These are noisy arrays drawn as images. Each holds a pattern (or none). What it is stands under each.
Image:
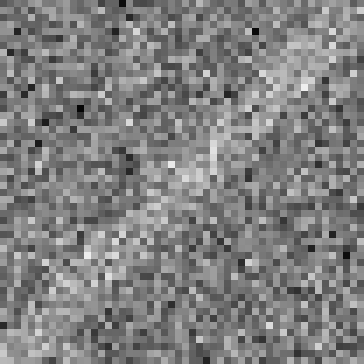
a diagonal band
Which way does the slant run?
bottom left to top right
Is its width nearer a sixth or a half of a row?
a sixth
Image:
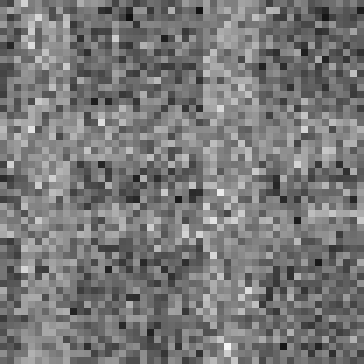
bands of rows crossing bands of columns
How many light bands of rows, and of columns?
2 and 2
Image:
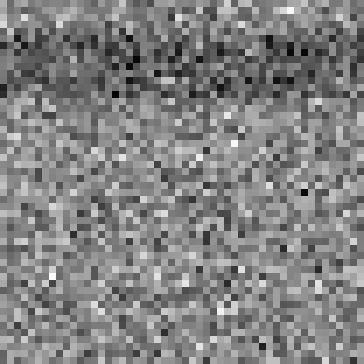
one band of rows
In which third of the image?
top
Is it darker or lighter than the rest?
darker
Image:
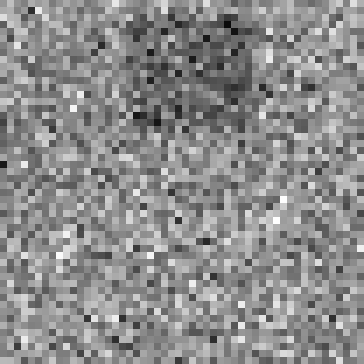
one block
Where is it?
top middle
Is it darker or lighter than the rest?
darker
